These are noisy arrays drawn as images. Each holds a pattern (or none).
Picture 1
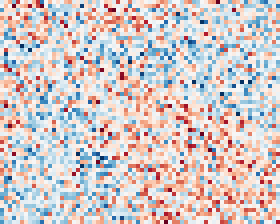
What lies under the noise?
spokes from one point
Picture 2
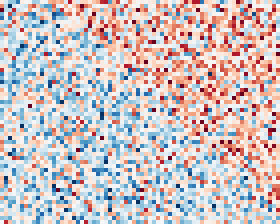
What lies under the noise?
a sharp edge
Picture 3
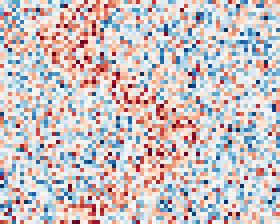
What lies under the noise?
a wavy band
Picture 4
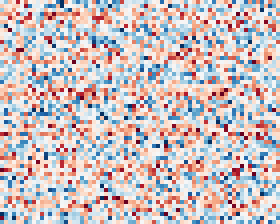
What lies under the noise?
horizontal stripes
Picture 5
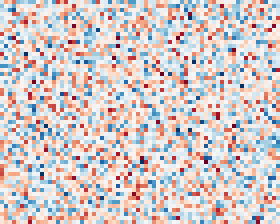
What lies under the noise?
only noise
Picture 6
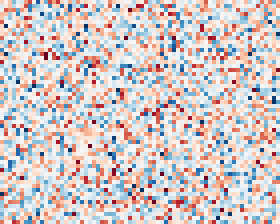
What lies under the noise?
only noise
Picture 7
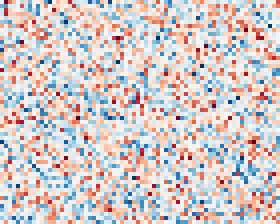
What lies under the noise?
diagonal stripes
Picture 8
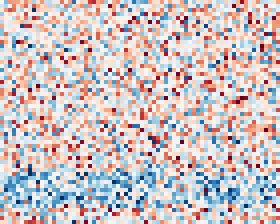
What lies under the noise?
one horizontal stripe
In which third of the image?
bottom
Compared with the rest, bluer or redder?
bluer
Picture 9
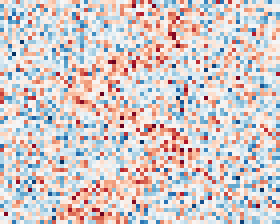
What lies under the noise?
a wavy band
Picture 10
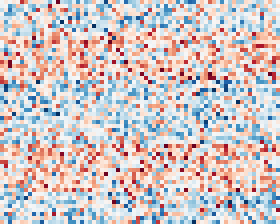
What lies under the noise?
horizontal stripes
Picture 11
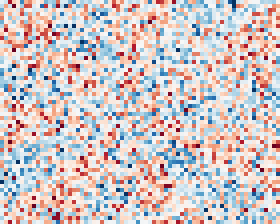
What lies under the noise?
spokes from one point
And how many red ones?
7
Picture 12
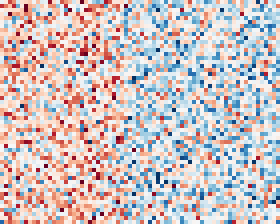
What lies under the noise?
a sharp edge
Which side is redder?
left
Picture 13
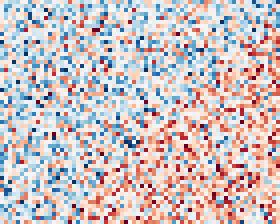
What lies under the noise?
a sharp edge
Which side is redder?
bottom right
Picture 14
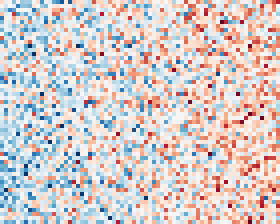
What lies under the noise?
a smooth slope
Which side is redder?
right
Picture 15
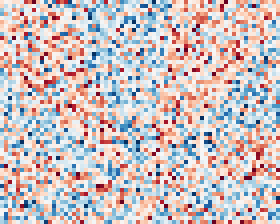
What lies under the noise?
spokes from one point
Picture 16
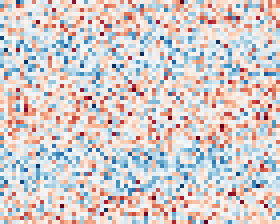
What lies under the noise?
horizontal stripes
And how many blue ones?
2
